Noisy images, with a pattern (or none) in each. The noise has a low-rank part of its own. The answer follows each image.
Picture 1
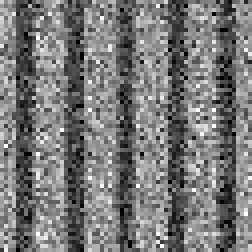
vertical stripes
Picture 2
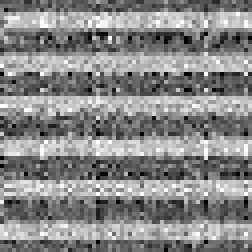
horizontal stripes
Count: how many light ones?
6
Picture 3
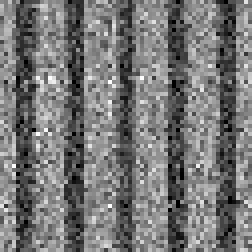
vertical stripes
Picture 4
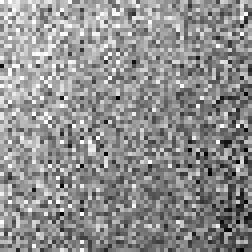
a smooth slope
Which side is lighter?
top left
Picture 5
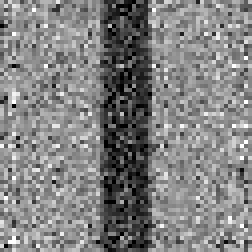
one vertical stripe
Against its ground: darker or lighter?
darker
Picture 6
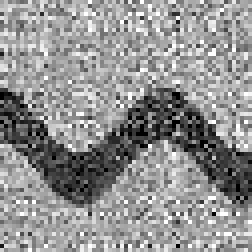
a wavy band
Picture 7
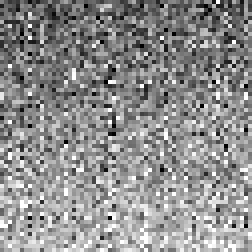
a smooth slope
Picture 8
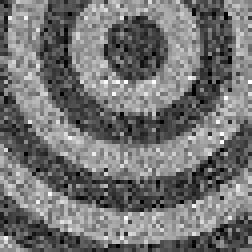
rings round one point
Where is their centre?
top middle
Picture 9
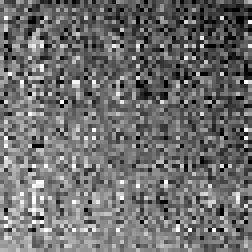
a smooth slope
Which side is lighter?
bottom left
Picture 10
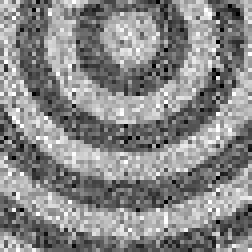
rings round one point
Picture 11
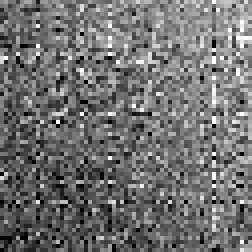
a smooth slope
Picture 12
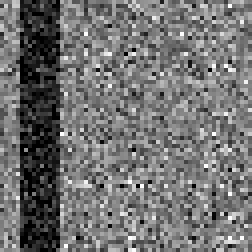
one vertical stripe
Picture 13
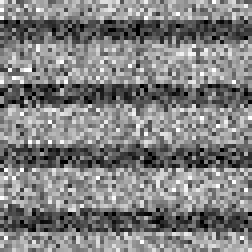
horizontal stripes
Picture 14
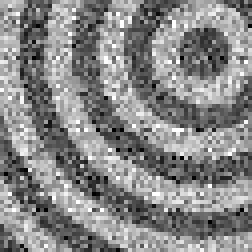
rings round one point
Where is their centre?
top right
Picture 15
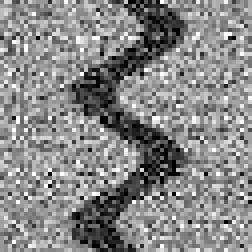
a wavy band
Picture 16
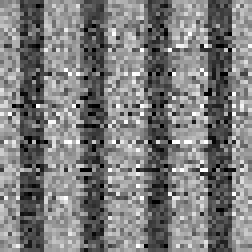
vertical stripes
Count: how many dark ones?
4
